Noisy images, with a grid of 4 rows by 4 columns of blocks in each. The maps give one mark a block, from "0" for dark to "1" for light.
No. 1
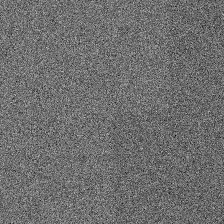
1110
1110
1100
1100
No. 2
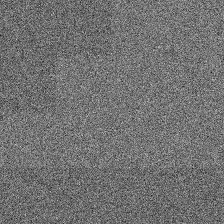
0011
0111
1111
0000
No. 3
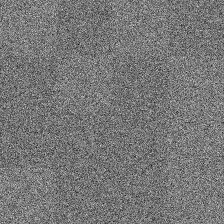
1010
0101
0001
1001
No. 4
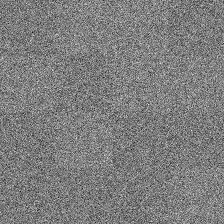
0110
1011
0100
0001
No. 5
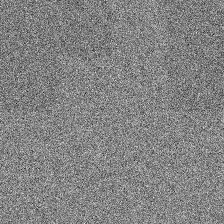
0010
0110
1111
1111
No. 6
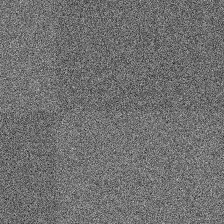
1000
1000
0111
0111
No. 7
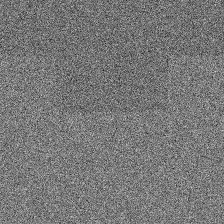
0000
1001
1111
1111
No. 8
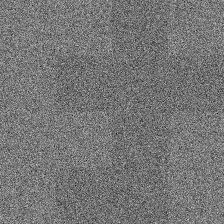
1101
1000
1101
1001
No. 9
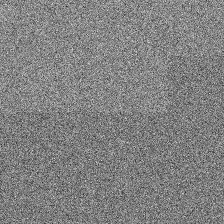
1111
1110
0000
0000
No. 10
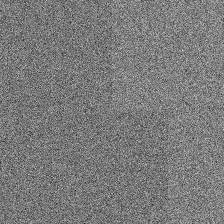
0011
0011
0001
0001
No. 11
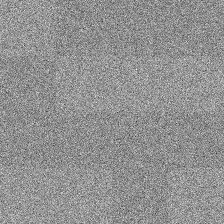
1000
0111
0000
1101
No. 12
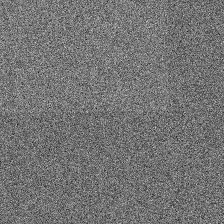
1110
1110
0000
0000
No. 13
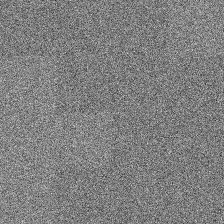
0001
1000
1100
1000
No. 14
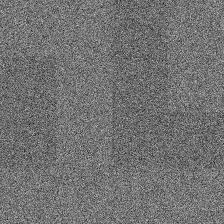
1101
0101
0100
1111
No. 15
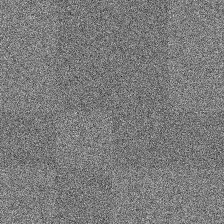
1001
1001
0100
1011
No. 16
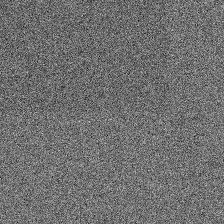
0001
0001
1111
1111
